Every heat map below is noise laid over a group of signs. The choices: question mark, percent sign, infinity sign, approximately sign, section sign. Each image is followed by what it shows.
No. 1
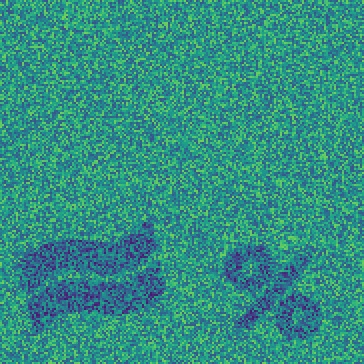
bottom left: approximately sign; bottom right: percent sign
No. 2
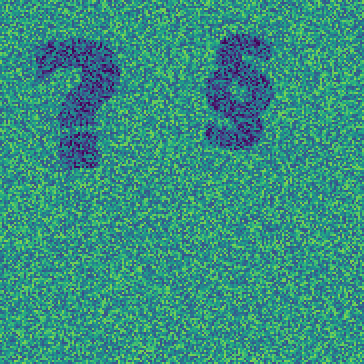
top left: question mark; top right: section sign
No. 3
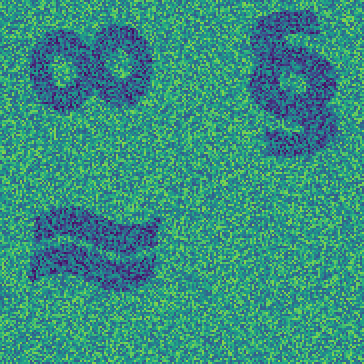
top left: infinity sign; top right: section sign; bottom left: approximately sign
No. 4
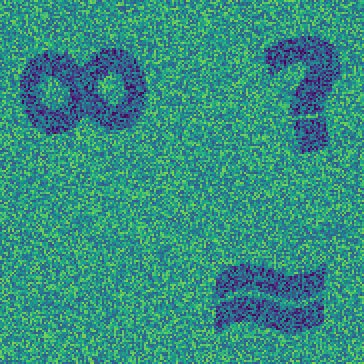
top left: infinity sign; top right: question mark; bottom right: approximately sign
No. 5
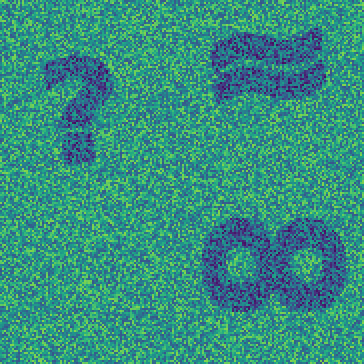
top left: question mark; top right: approximately sign; bottom right: infinity sign
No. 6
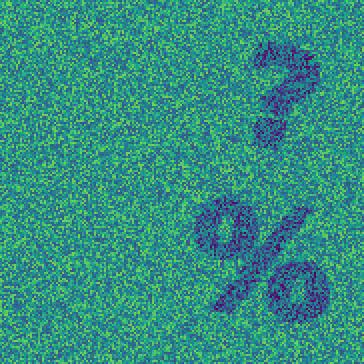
top right: question mark; bottom right: percent sign
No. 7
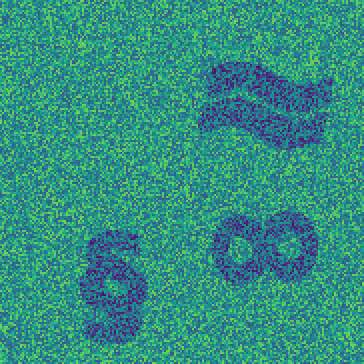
top right: approximately sign; bottom left: section sign; bottom right: infinity sign
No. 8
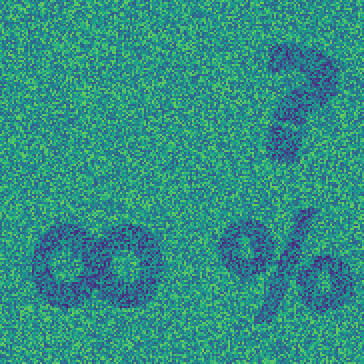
top right: question mark; bottom left: infinity sign; bottom right: percent sign
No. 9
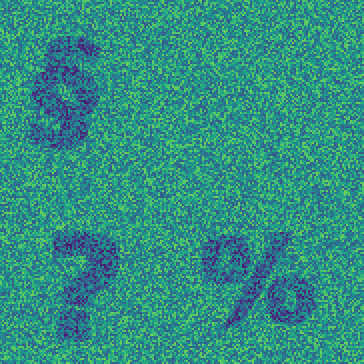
top left: section sign; bottom left: question mark; bottom right: percent sign
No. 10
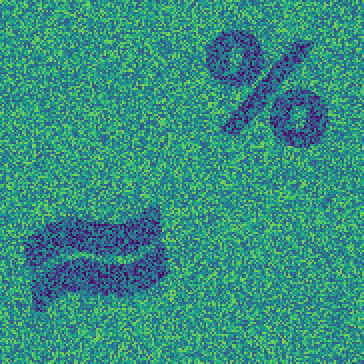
top right: percent sign; bottom left: approximately sign
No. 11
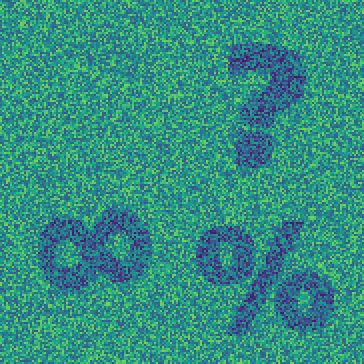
top right: question mark; bottom left: infinity sign; bottom right: percent sign
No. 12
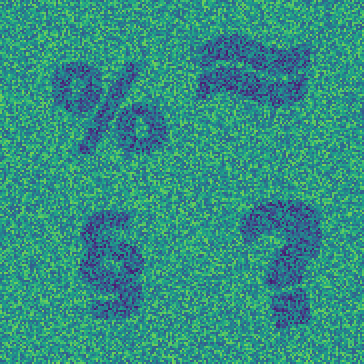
top left: percent sign; top right: approximately sign; bottom left: section sign; bottom right: question mark
